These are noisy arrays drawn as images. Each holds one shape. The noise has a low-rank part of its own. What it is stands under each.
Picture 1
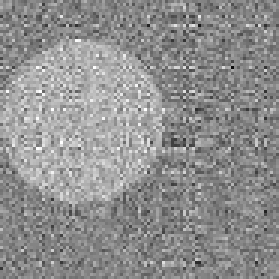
disc
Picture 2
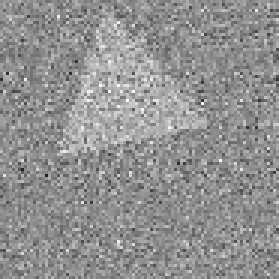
triangle
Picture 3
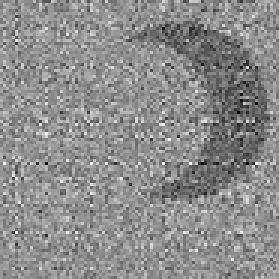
crescent
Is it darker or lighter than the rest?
darker
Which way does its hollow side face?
left
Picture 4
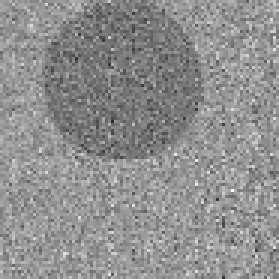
disc
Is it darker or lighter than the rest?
darker
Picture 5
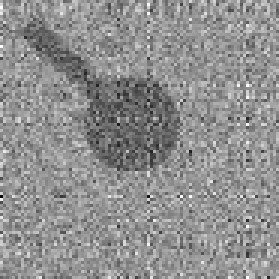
lollipop
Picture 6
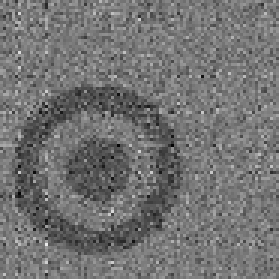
bullseye
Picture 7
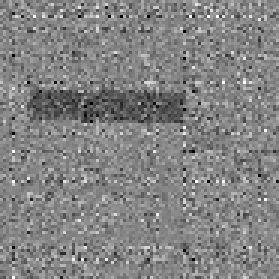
bar
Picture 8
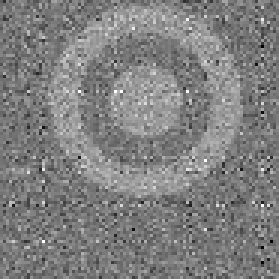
bullseye
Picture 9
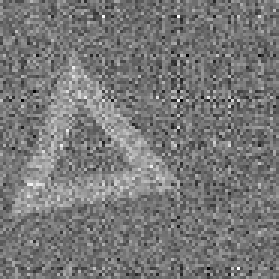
triangle frame
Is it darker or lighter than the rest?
lighter
